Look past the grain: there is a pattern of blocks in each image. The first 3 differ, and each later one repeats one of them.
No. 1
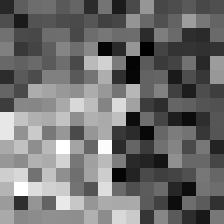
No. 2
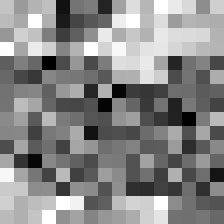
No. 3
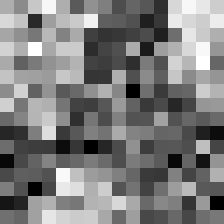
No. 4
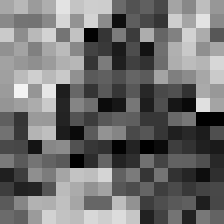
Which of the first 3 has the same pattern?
3
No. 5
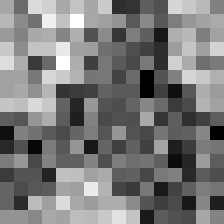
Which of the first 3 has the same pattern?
3
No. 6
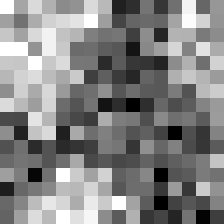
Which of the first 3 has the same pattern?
3
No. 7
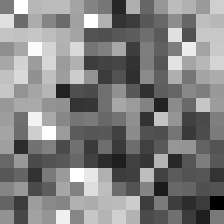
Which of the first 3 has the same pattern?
3
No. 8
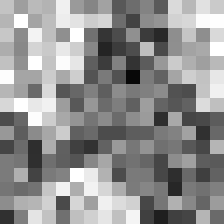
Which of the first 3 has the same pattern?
3
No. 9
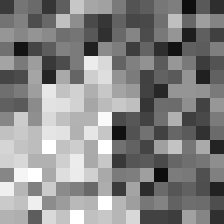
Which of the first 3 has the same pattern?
1
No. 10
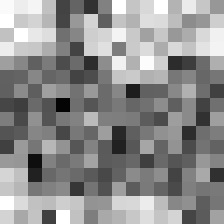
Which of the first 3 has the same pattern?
2
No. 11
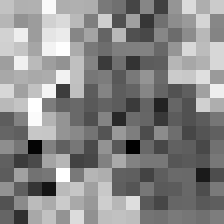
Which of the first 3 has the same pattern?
3
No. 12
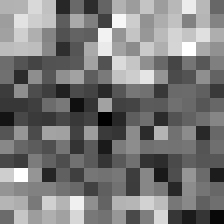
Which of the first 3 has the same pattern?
2
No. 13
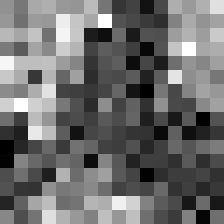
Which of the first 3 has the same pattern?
3
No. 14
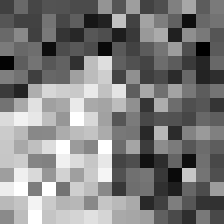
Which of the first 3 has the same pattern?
1
